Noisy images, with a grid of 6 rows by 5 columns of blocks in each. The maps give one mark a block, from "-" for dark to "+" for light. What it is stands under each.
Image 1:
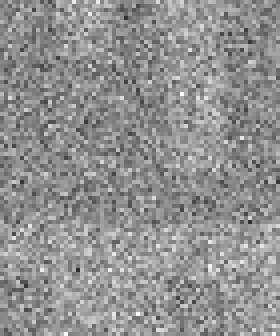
- + - + -
- - - + -
- - - + -
- - - - -
+ + + + +
- + + - +
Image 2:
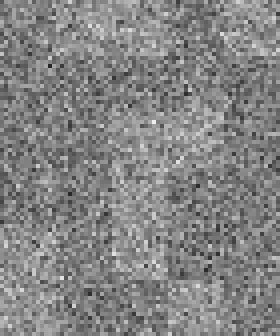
- + + - +
- - - - -
- - + + -
- - + - -
+ - + - -
+ - - + -
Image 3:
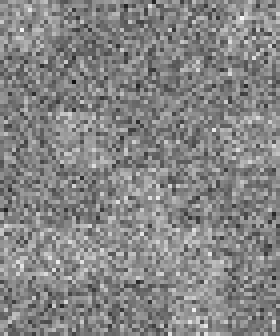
+ - - - +
- - - - -
- + - - +
- - + - -
+ + + + -
- - - + -
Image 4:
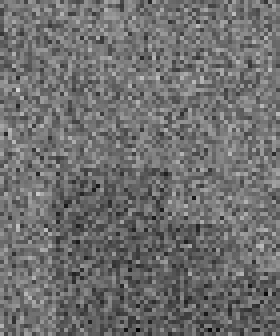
+ + + + +
+ + + + +
+ + + + +
+ - - + +
+ - - - +
+ - - - -
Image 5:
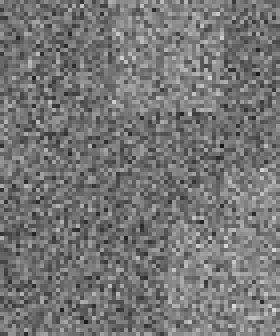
- - + + -
- - + + -
- - - - -
- - - - +
- - - + +
- - - + +
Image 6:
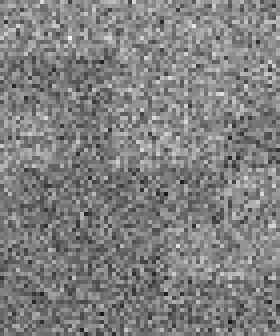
+ + + + +
- - + + +
+ - + + -
- - - - +
- - - + +
- - - - -
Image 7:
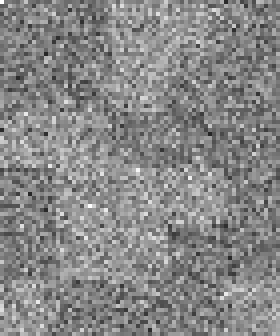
- - + + -
- - + - -
+ + - - -
- + + + -
- + + - -
+ - - - +
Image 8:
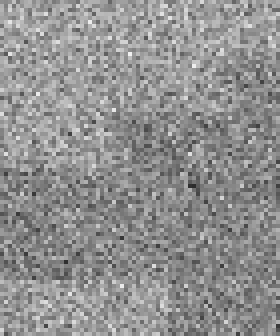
+ + + + +
+ + + + -
+ + - - -
- - - - -
- - - - -
+ + + - -
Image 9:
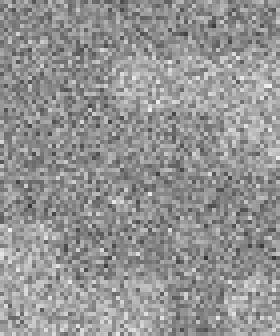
- - - - -
- - + + +
- - - - +
- - - - -
+ - - - -
+ + + - +
